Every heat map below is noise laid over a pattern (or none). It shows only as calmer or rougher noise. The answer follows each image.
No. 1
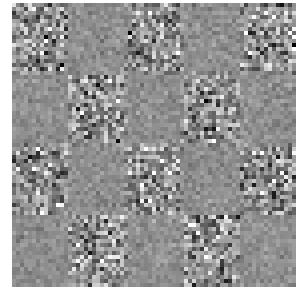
a checkerboard
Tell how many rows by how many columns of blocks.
4 by 5
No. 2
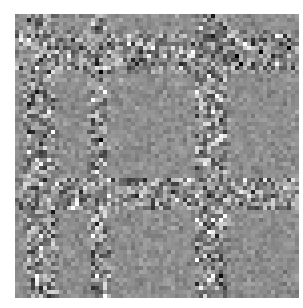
bands of rows crossing bands of columns
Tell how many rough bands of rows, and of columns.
2 and 3
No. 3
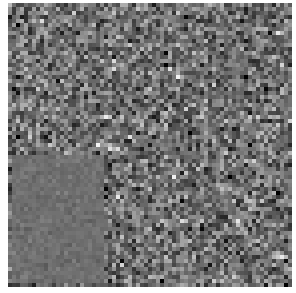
one block
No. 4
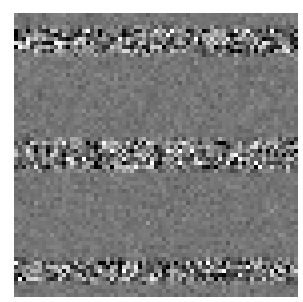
bands of rows
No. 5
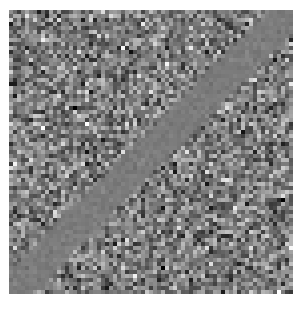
a diagonal band
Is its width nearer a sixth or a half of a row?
a sixth
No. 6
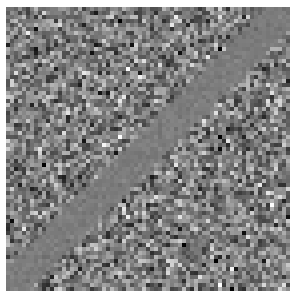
a diagonal band
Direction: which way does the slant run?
bottom left to top right
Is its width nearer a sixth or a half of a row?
a sixth
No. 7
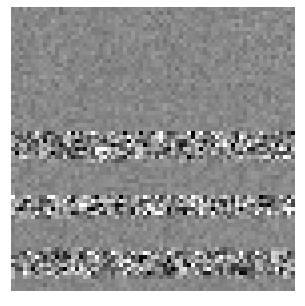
bands of rows
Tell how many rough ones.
3
